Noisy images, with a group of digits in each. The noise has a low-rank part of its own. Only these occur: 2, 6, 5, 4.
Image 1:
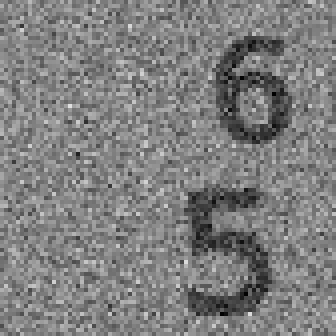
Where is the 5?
bottom right
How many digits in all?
2
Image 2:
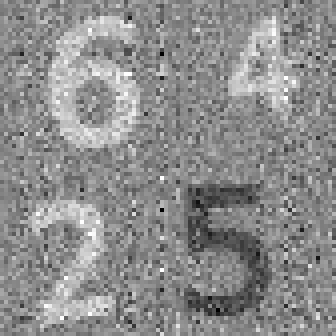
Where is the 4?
top right
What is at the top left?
6
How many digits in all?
4
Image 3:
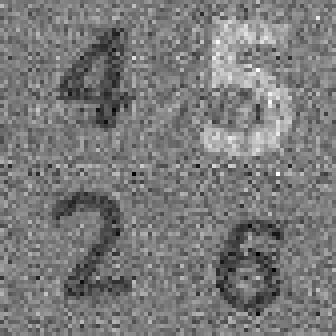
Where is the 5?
top right
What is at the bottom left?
2
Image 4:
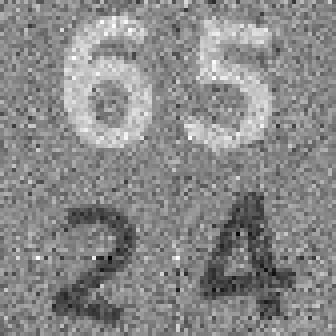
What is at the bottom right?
4
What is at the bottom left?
2
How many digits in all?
4
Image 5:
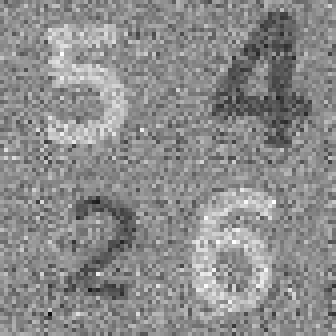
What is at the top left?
5
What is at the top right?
4
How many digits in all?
4
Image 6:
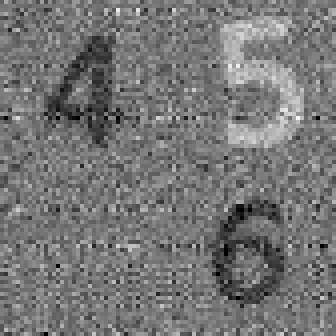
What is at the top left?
4
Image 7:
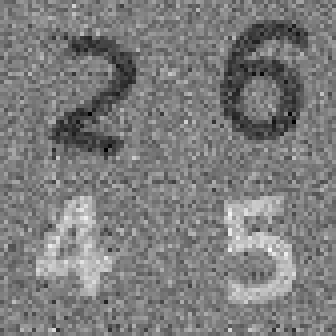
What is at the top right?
6
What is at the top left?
2
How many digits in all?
4
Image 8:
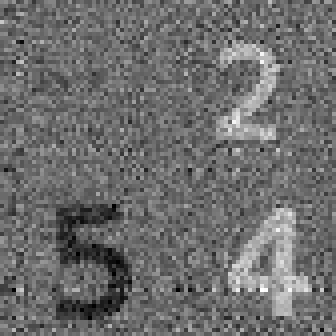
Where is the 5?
bottom left
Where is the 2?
top right
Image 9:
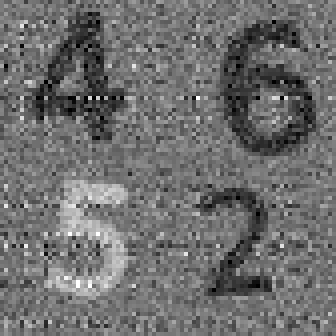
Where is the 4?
top left
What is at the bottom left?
5
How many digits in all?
4
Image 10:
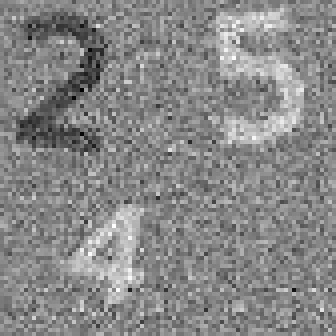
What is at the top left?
2
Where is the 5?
top right
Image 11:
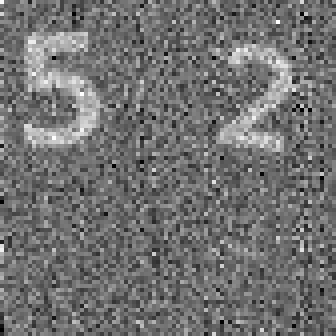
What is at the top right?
2
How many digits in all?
2
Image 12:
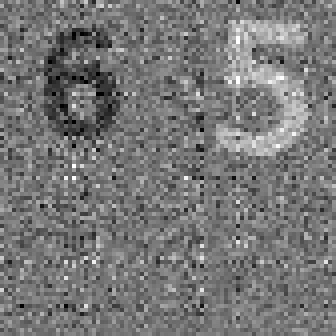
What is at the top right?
5
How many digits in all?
2
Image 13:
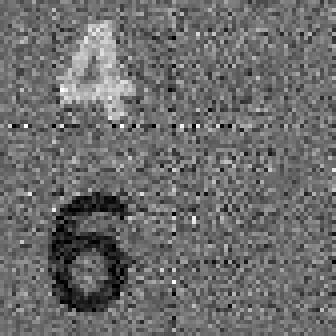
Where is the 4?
top left
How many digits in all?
2
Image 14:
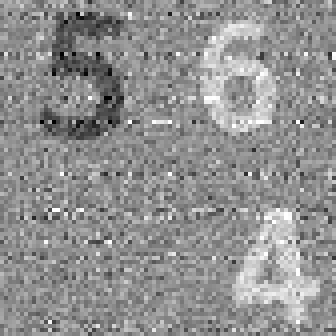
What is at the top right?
6
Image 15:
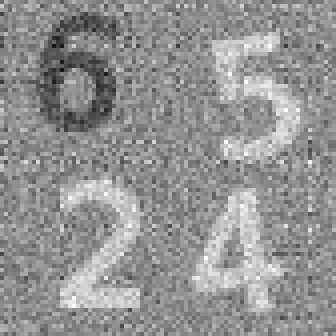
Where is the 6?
top left
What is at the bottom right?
4
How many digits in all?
4
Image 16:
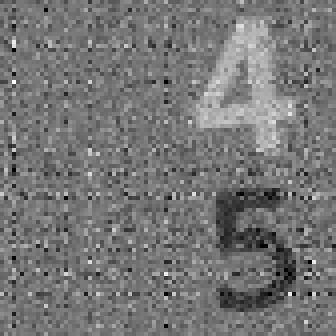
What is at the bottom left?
nothing
